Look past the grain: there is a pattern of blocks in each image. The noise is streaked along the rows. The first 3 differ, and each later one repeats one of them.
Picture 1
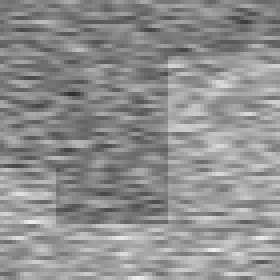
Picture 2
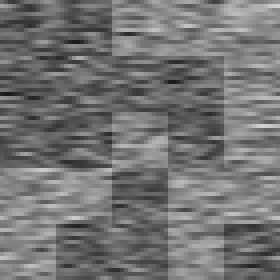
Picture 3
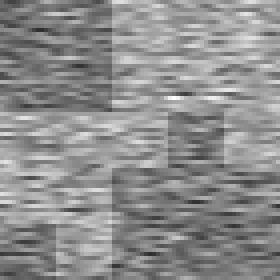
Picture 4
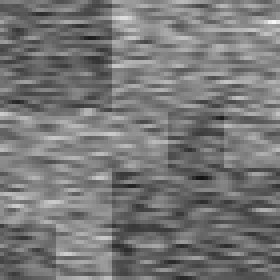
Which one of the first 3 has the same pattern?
3
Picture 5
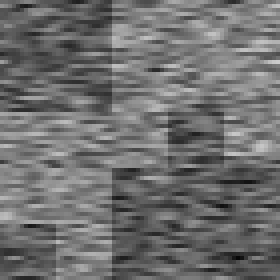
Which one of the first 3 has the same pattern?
3
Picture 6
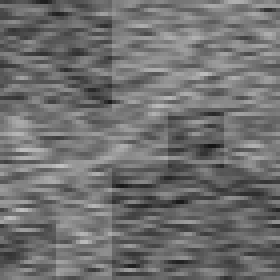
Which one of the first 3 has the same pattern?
3
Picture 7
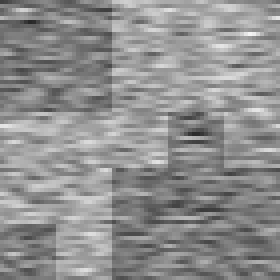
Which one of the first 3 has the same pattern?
3
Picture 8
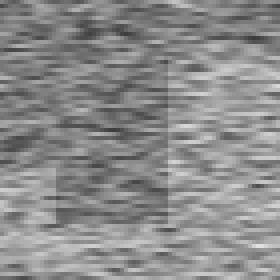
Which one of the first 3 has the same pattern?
1
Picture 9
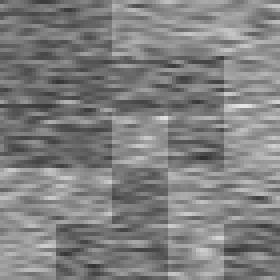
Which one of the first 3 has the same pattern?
2
